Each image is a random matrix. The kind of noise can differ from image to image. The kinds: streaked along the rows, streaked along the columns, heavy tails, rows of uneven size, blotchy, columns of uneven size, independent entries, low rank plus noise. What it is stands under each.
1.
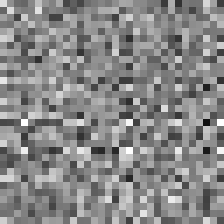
low rank plus noise
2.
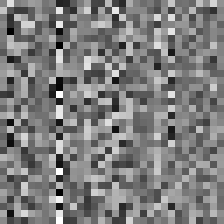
columns of uneven size
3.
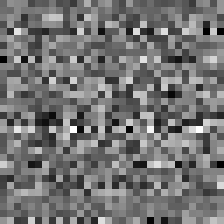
rows of uneven size
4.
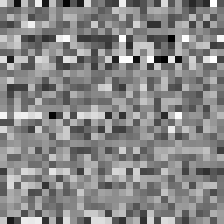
rows of uneven size
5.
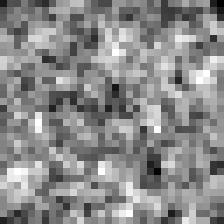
blotchy
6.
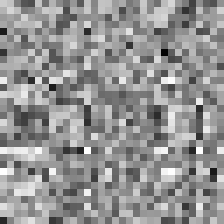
low rank plus noise
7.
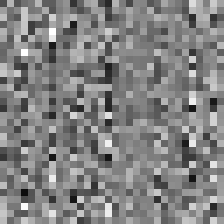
columns of uneven size
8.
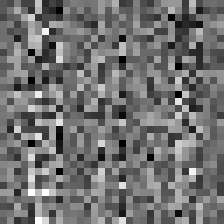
columns of uneven size
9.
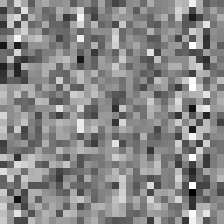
columns of uneven size
